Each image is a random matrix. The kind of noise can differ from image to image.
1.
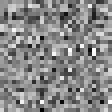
low rank plus noise
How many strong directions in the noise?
five to eight
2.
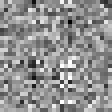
low rank plus noise
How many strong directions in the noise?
one
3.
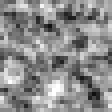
blotchy
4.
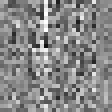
columns of uneven size
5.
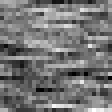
streaked along the rows
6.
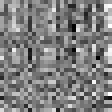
low rank plus noise
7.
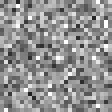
independent entries
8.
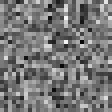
low rank plus noise
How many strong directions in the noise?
two
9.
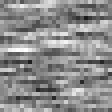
streaked along the rows
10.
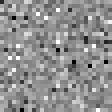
heavy tails
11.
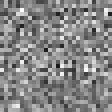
low rank plus noise
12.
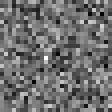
independent entries
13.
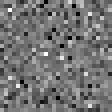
heavy tails
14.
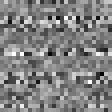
rows of uneven size
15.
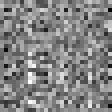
low rank plus noise
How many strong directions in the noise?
two
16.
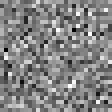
independent entries
